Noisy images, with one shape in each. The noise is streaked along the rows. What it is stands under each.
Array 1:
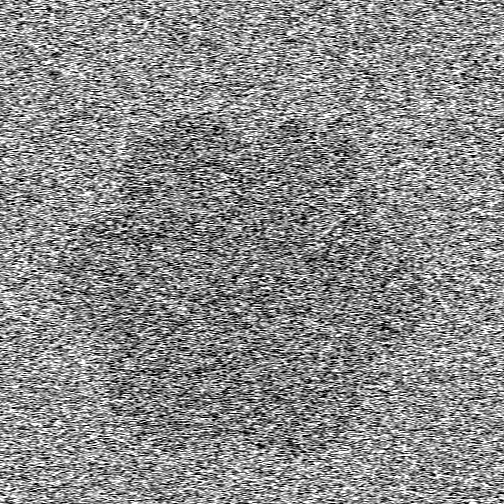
flower
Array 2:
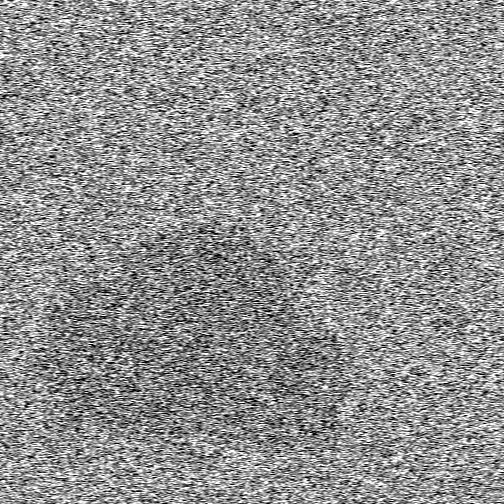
cloud
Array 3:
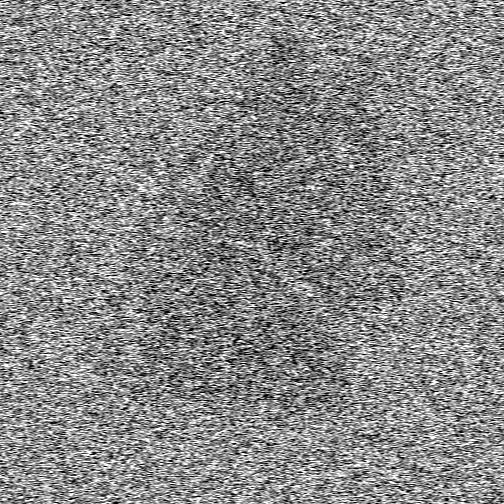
chess knight
